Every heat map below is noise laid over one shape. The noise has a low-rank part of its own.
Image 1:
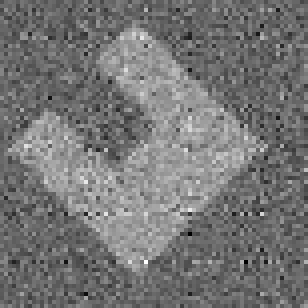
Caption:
light square with a notch
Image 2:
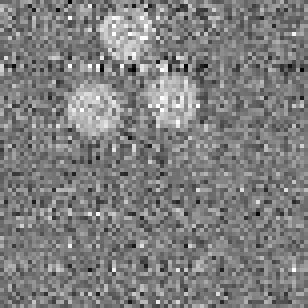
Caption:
light three dots, top middle
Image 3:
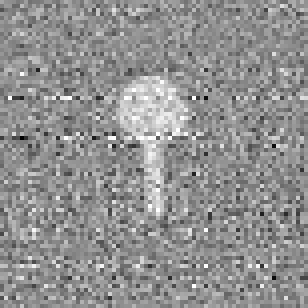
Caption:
light lollipop
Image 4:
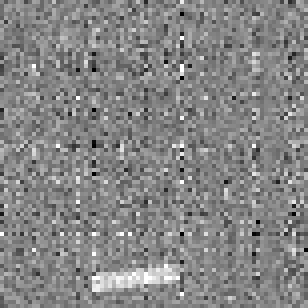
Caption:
light bar, bottom middle
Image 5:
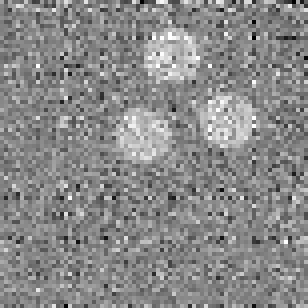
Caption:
light three dots
